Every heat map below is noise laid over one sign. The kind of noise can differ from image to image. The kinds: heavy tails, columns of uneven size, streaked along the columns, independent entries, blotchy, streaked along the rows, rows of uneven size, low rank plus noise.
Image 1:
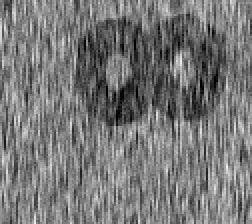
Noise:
streaked along the columns
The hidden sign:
infinity sign
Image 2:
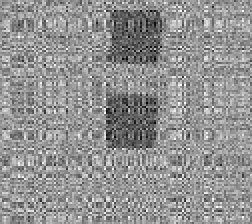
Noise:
low rank plus noise
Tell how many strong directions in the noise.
one
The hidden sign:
colon
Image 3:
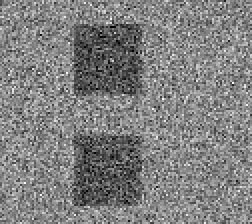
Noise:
independent entries
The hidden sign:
colon
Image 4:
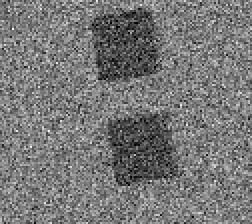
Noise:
independent entries
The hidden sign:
colon
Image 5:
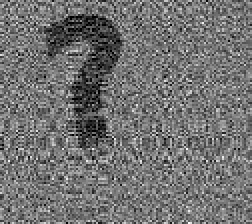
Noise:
low rank plus noise
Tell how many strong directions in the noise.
two
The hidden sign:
question mark
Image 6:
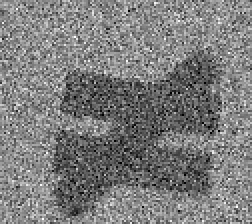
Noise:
independent entries
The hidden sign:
not-equal sign
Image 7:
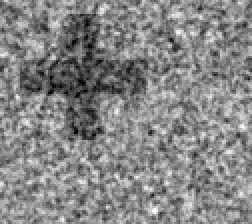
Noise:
blotchy
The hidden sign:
plus sign
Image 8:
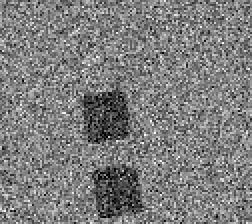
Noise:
independent entries
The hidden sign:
colon
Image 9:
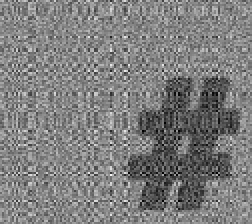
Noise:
low rank plus noise
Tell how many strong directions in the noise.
one
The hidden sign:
hash sign
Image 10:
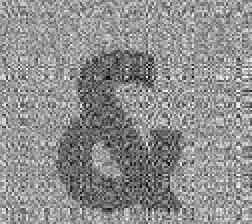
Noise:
low rank plus noise
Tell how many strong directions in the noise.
two
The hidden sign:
ampersand
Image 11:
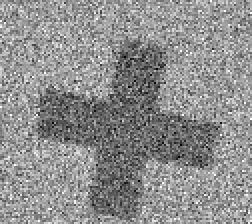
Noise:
independent entries
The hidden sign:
plus sign
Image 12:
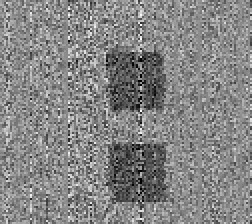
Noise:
columns of uneven size
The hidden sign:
colon
